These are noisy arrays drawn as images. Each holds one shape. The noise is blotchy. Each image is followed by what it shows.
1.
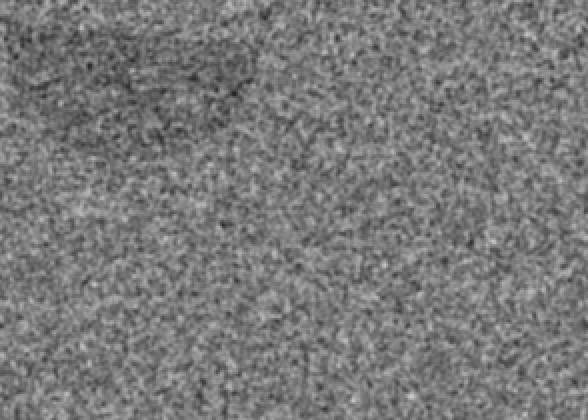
half disc
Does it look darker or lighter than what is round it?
darker
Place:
top left
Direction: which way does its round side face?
down
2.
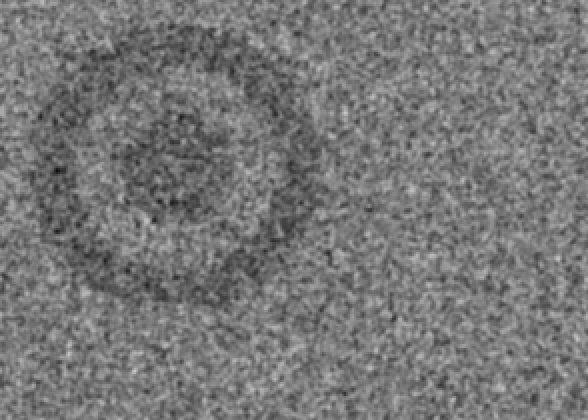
bullseye
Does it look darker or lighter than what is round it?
darker
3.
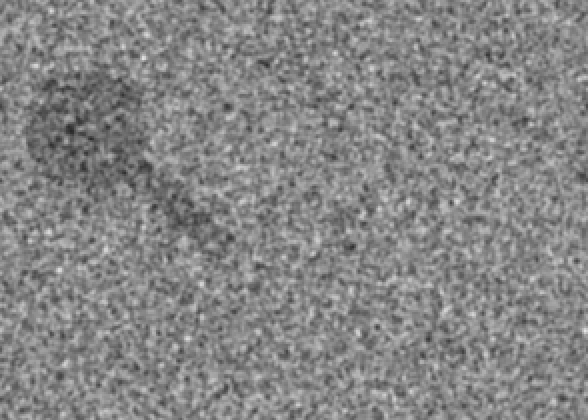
lollipop
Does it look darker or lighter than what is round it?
darker
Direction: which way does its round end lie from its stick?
up and left
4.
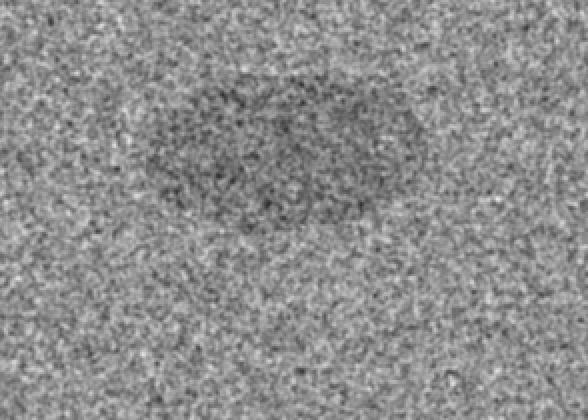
ellipse
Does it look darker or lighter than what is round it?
darker
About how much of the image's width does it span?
half
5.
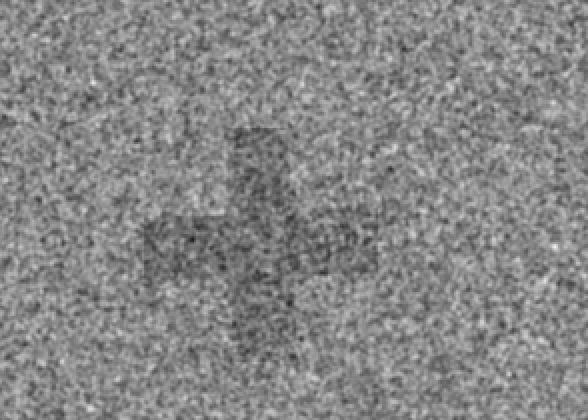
cross
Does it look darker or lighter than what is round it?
darker
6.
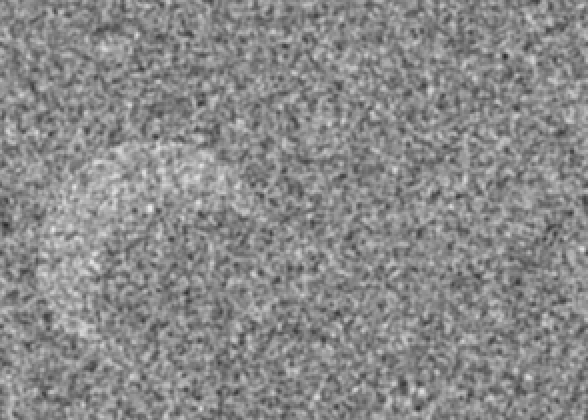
crescent
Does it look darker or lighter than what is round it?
lighter
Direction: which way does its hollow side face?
down and right
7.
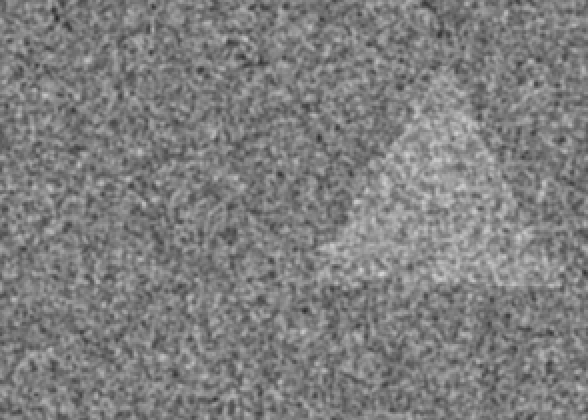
triangle
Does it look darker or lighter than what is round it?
lighter
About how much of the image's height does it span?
half
